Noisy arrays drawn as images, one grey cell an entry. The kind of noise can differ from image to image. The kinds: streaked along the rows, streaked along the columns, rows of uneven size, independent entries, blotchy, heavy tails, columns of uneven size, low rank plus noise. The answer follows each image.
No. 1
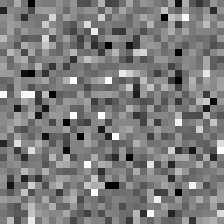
heavy tails
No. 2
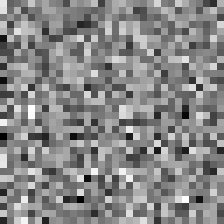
low rank plus noise
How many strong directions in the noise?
five to eight
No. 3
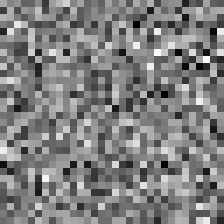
low rank plus noise
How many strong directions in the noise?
five to eight
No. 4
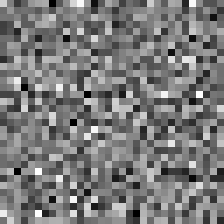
low rank plus noise
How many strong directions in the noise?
five to eight
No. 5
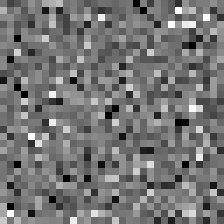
heavy tails
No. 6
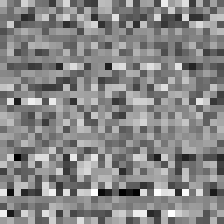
rows of uneven size
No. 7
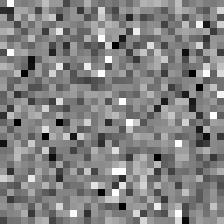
heavy tails
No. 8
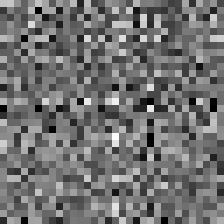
low rank plus noise
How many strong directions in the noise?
three or four
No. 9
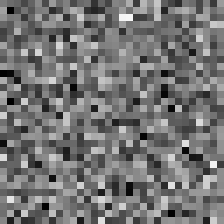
independent entries
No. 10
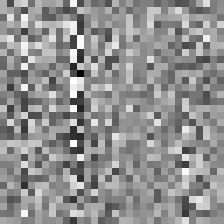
columns of uneven size
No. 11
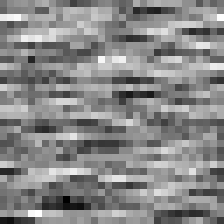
streaked along the rows
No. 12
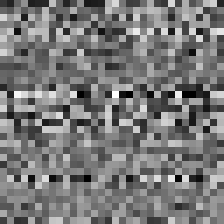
rows of uneven size
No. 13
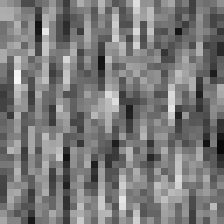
streaked along the columns
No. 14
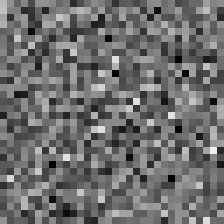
independent entries
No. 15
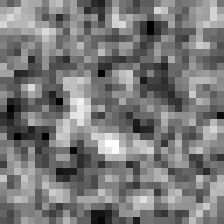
blotchy
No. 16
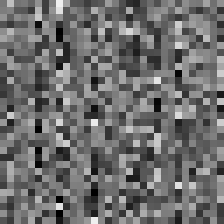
columns of uneven size
